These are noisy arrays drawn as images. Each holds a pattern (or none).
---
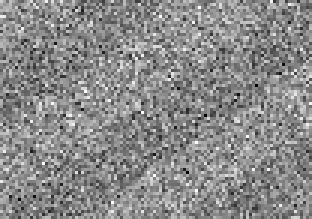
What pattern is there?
diagonal stripes
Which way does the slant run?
bottom left to top right
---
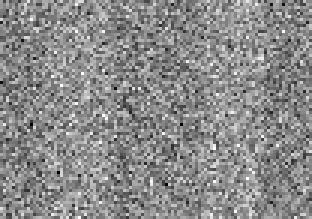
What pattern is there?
vertical stripes
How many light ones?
2
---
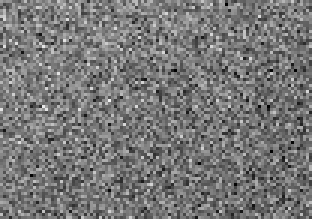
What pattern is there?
a smooth slope
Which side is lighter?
top left
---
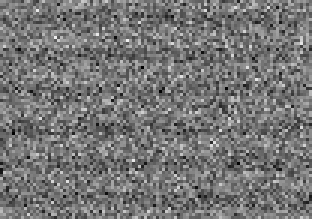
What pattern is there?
horizontal stripes
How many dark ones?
6
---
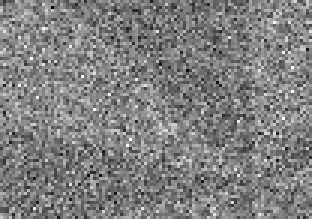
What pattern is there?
spokes from one point
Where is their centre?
bottom right
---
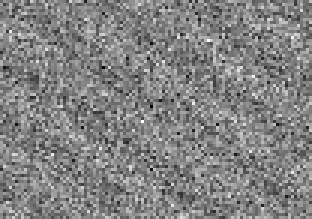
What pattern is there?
diagonal stripes
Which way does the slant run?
top left to bottom right
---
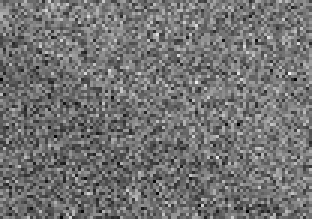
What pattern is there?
a sharp edge
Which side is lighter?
top right
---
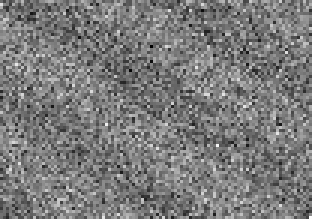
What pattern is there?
diagonal stripes
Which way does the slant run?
top left to bottom right
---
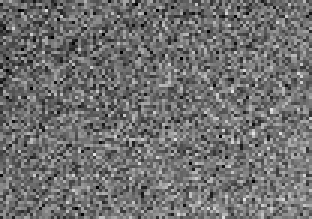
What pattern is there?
a smooth slope
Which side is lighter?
bottom right
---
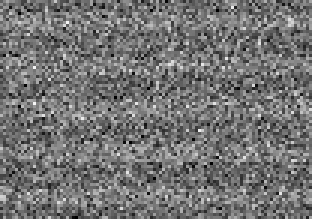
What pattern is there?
horizontal stripes
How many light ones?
5
